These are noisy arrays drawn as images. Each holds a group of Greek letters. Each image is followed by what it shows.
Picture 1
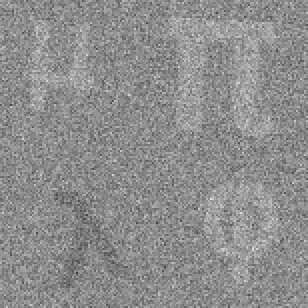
top left: light mu; top right: light pi; bottom left: dark lambda; bottom right: light phi
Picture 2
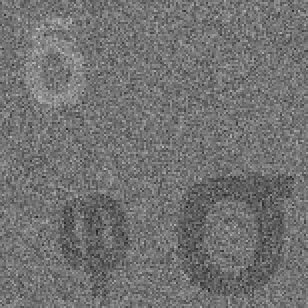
top left: light delta; bottom left: dark phi; bottom right: dark sigma
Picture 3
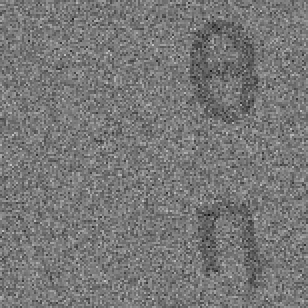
top right: dark theta; bottom right: dark eta
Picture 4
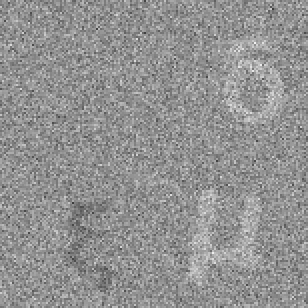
top right: light delta; bottom left: dark xi; bottom right: light mu
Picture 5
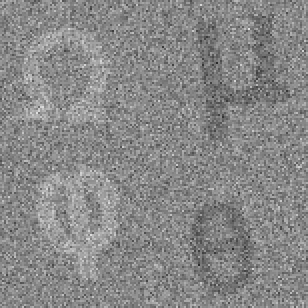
top left: light omega; top right: dark mu; bottom left: light phi; bottom right: dark theta
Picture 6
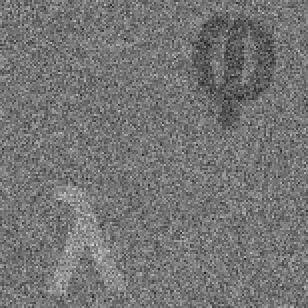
top right: dark phi; bottom left: light lambda
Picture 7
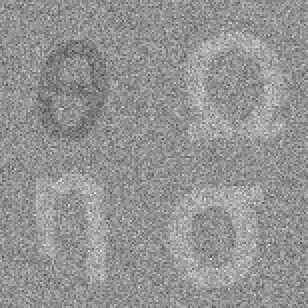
top left: dark theta; top right: light omega; bottom left: light eta; bottom right: light sigma
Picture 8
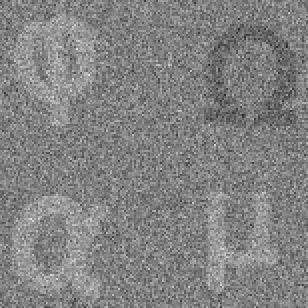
top left: light phi; top right: dark omega; bottom left: light alpha; bottom right: light mu
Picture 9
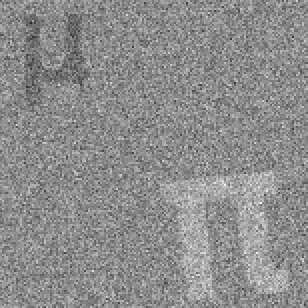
top left: dark mu; bottom right: light pi
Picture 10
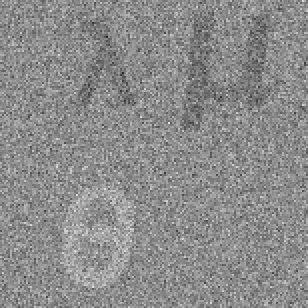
top left: dark lambda; top right: dark mu; bottom left: light theta
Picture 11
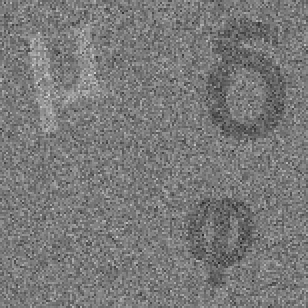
top left: light mu; top right: dark delta; bottom right: dark phi
